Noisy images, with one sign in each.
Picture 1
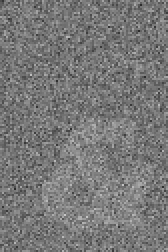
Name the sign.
ampersand
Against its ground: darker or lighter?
lighter
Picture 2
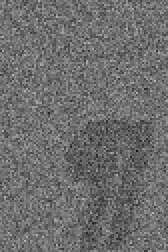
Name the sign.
pilcrow
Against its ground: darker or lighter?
darker
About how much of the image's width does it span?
half
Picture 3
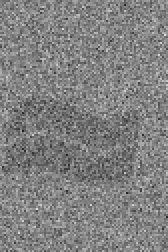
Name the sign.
approximately sign
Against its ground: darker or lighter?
darker
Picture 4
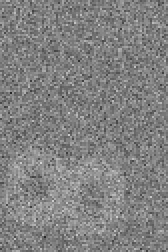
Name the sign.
infinity sign
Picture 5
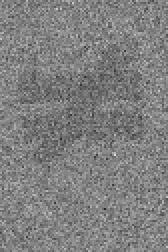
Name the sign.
not-equal sign
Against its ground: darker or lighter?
darker
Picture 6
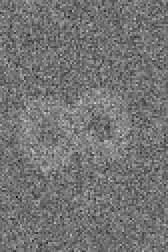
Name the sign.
infinity sign
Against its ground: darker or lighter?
lighter
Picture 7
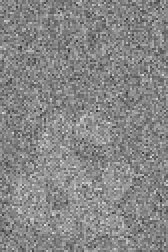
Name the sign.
ampersand
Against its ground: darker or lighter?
lighter
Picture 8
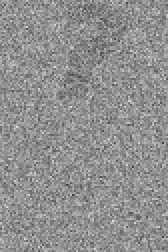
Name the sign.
question mark
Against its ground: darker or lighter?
darker
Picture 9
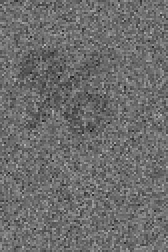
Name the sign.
percent sign
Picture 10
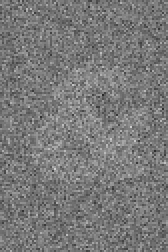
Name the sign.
ampersand
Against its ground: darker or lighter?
lighter
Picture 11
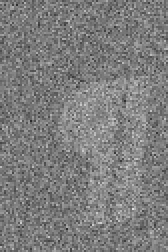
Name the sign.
pilcrow
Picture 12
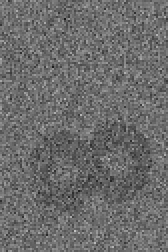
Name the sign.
infinity sign
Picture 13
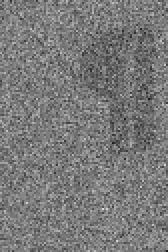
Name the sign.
pilcrow
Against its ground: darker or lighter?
darker
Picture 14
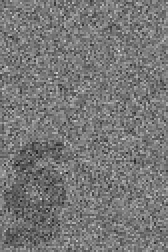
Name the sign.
section sign
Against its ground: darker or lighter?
darker
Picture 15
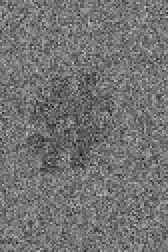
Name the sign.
hash sign
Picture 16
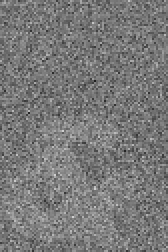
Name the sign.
ampersand
